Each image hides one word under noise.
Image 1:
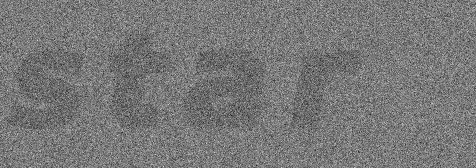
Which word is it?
star
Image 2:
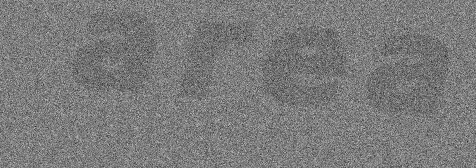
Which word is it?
area
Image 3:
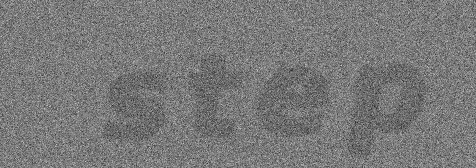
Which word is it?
step
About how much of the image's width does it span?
two thirds
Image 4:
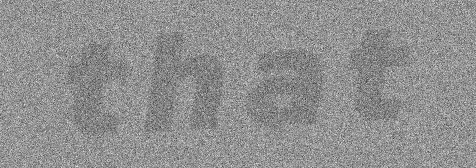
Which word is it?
that
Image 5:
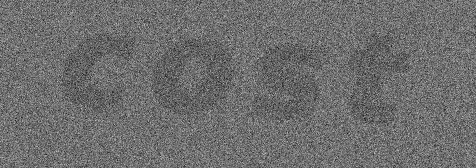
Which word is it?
cost
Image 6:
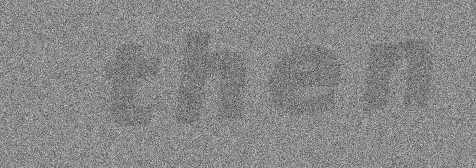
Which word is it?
then
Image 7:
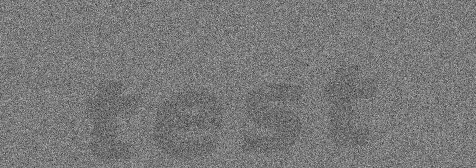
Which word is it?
test
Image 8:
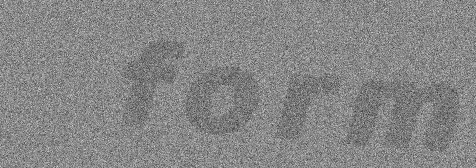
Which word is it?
form
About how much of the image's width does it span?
two thirds
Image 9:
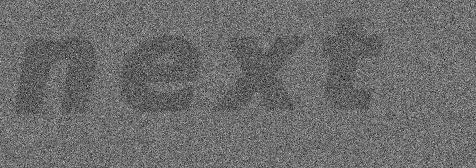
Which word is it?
next
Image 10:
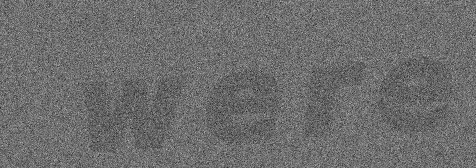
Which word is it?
were
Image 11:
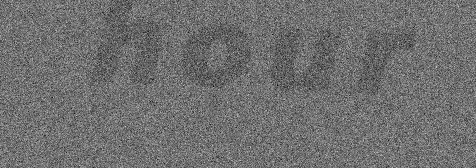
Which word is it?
hour
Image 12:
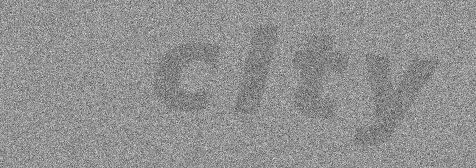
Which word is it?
city
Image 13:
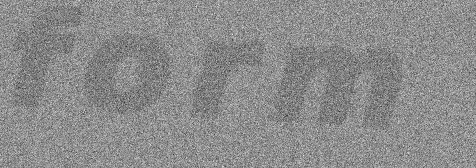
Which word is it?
form
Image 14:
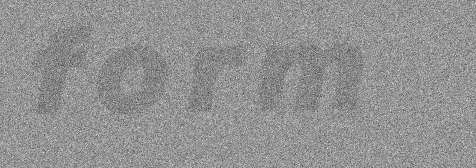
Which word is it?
form
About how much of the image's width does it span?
two thirds
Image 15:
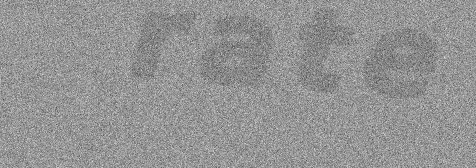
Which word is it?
rate
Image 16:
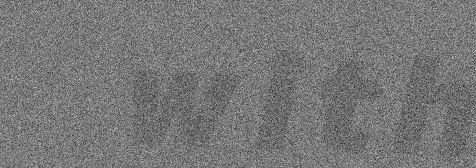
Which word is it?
with
